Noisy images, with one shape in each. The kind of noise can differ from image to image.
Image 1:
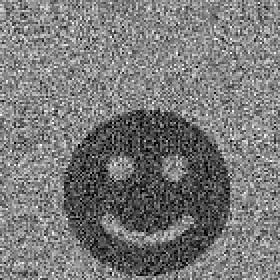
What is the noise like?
low rank plus noise
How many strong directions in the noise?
three or four
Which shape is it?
smiling face
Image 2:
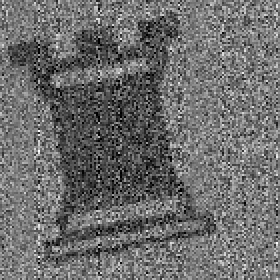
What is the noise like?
columns of uneven size
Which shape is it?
chess rook
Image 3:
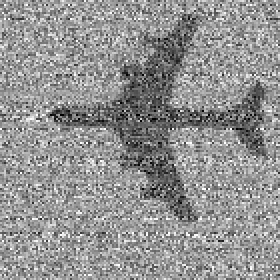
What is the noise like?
rows of uneven size
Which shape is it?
airplane
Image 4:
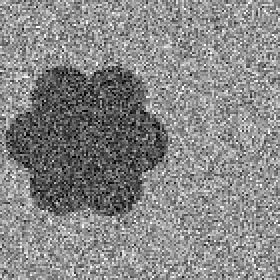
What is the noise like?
independent entries
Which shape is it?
flower
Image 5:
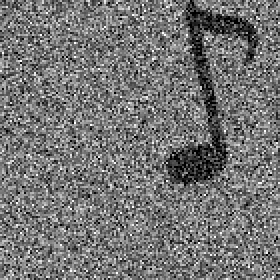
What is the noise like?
independent entries
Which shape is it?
musical note
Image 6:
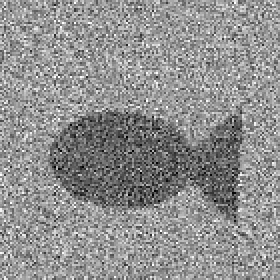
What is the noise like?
low rank plus noise
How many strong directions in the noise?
five to eight
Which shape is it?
fish
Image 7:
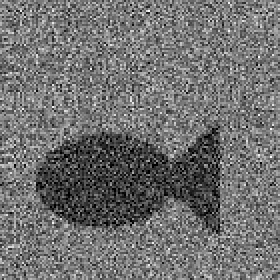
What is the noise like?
low rank plus noise
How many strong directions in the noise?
two
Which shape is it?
fish
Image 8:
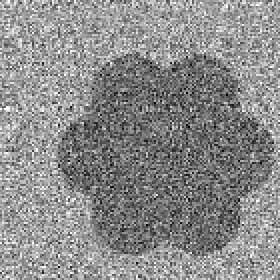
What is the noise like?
low rank plus noise
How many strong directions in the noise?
three or four
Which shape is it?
flower
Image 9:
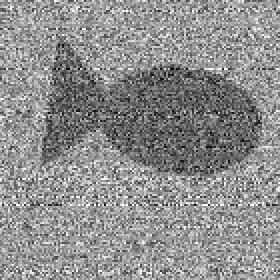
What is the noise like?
rows of uneven size
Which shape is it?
fish
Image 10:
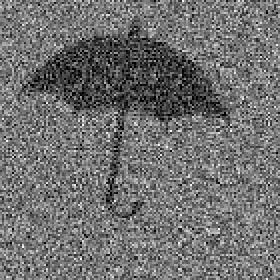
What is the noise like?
low rank plus noise
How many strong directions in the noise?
one
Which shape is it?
umbrella
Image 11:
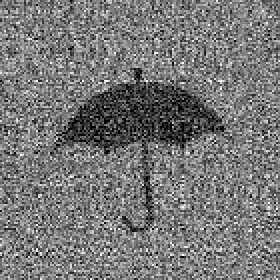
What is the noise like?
low rank plus noise
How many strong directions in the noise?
three or four
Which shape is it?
umbrella
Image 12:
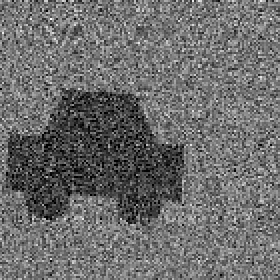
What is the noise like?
low rank plus noise
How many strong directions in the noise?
two
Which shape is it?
car
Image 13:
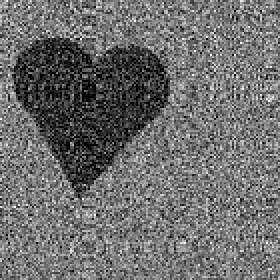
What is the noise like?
low rank plus noise
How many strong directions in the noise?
one
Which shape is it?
heart
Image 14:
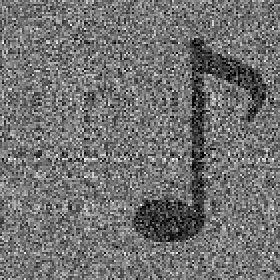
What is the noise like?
low rank plus noise
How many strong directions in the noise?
one
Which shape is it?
musical note
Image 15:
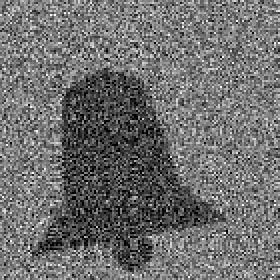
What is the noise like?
low rank plus noise
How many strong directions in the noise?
one
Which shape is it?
bell
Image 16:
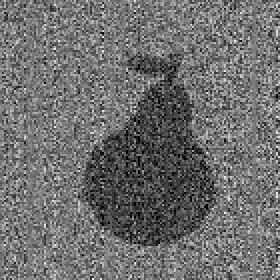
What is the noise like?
columns of uneven size
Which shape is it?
pear
